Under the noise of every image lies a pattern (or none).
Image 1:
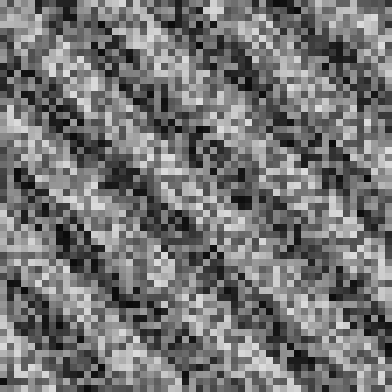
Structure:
diagonal stripes
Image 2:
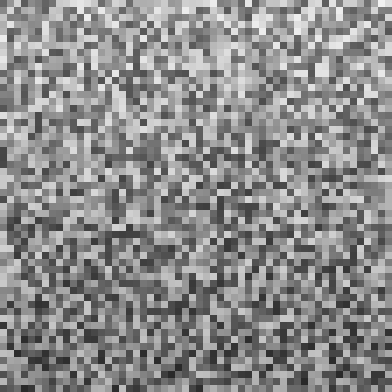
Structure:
a smooth slope
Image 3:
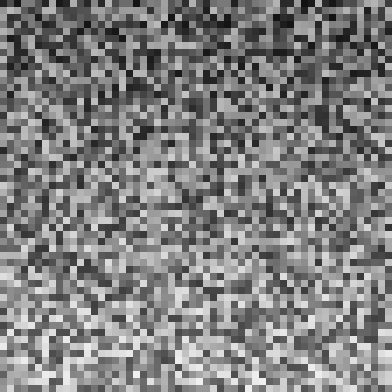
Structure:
a smooth slope
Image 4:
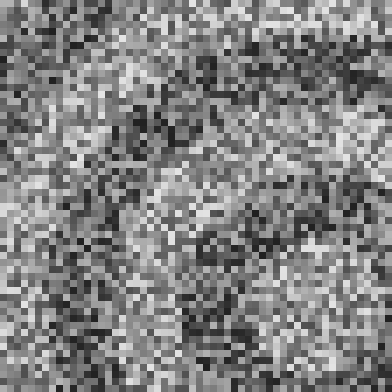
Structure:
rings round one point
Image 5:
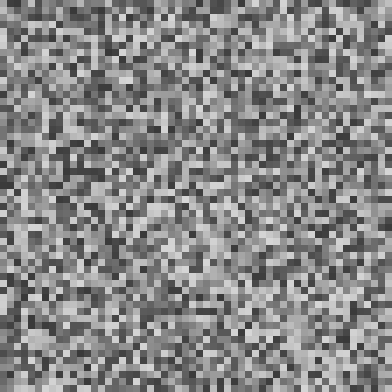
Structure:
only noise
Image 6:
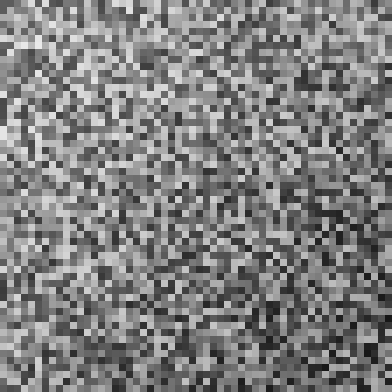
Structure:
a smooth slope
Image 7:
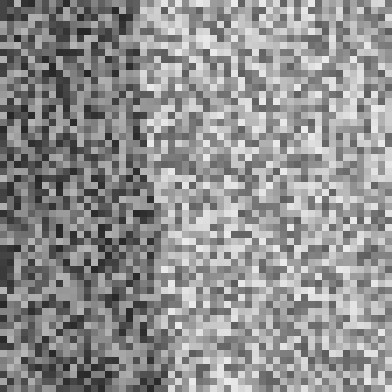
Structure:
a sharp edge
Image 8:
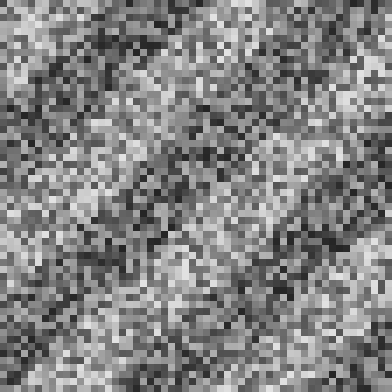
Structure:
diagonal stripes
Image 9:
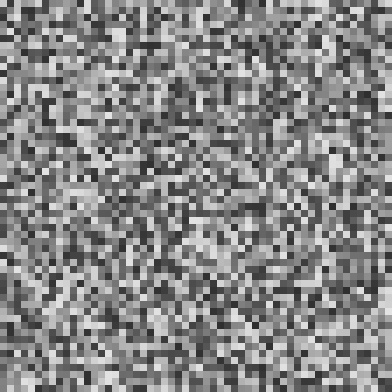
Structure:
only noise
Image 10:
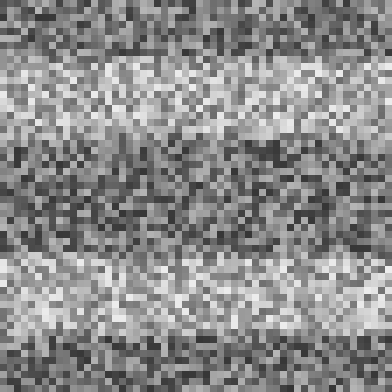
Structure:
horizontal stripes
